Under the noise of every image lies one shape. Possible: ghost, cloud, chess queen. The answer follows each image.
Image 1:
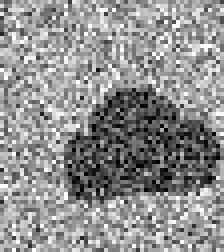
cloud
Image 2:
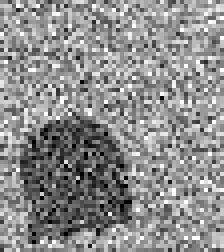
ghost
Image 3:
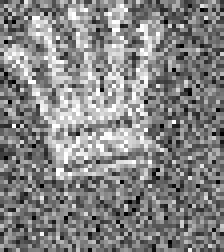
chess queen
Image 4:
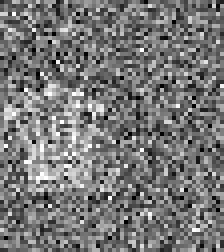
chess queen
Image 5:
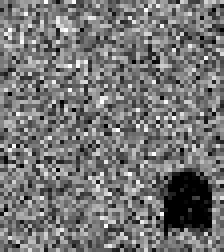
ghost
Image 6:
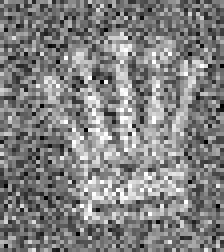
chess queen
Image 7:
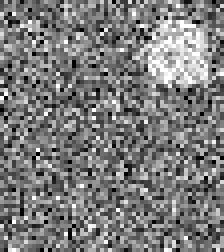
ghost
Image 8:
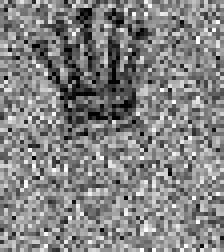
chess queen
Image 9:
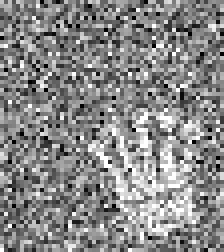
chess queen
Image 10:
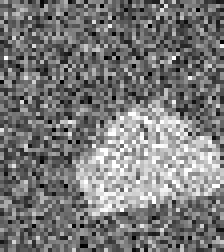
cloud
